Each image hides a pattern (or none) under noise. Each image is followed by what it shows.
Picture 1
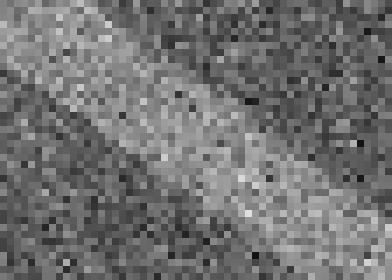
a diagonal band
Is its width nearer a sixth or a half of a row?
a half
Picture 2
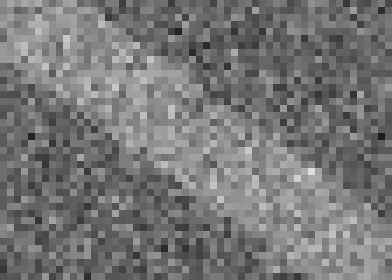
a diagonal band
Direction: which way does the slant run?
top left to bottom right
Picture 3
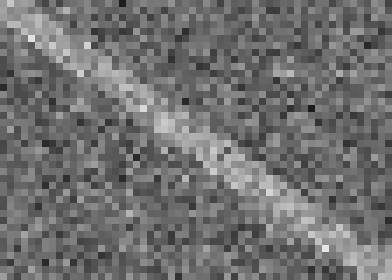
a diagonal band
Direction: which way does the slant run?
top left to bottom right
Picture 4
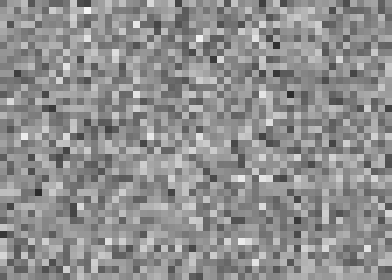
only noise
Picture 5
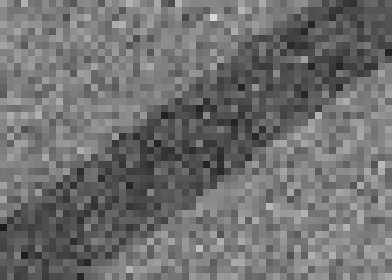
a diagonal band
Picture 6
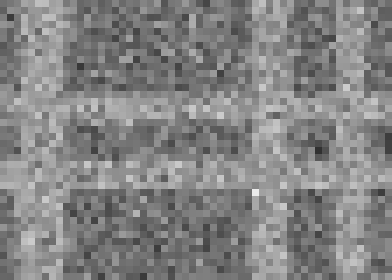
bands of rows crossing bands of columns
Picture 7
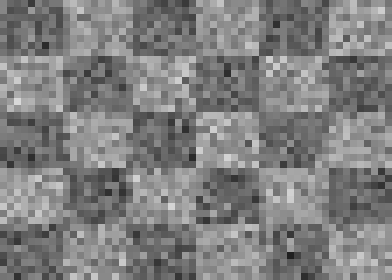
a checkerboard
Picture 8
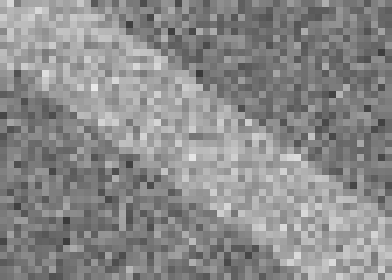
a diagonal band
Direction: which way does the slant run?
top left to bottom right
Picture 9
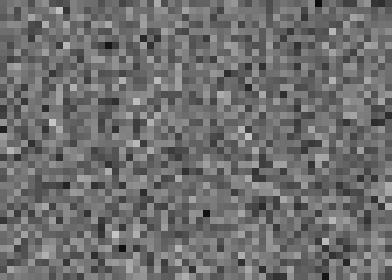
only noise
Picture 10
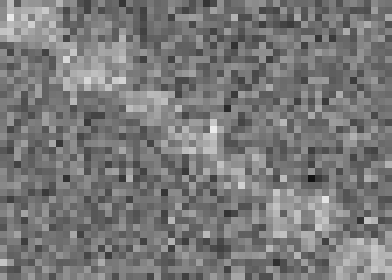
blocks along the diagonal
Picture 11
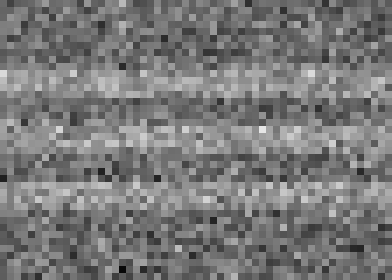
bands of rows
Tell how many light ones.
3
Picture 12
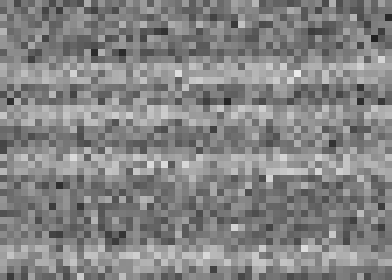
bands of rows
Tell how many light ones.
4
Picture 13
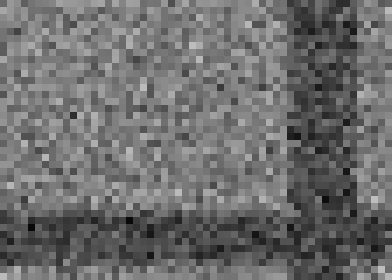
bands of rows crossing bands of columns
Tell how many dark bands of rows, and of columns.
1 and 1
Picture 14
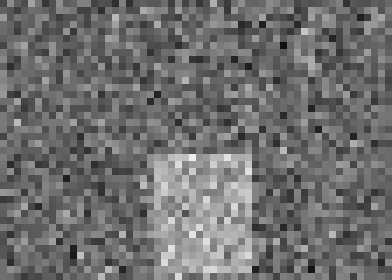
one block
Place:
bottom middle
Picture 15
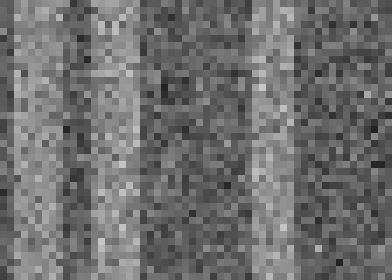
bands of columns
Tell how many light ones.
3
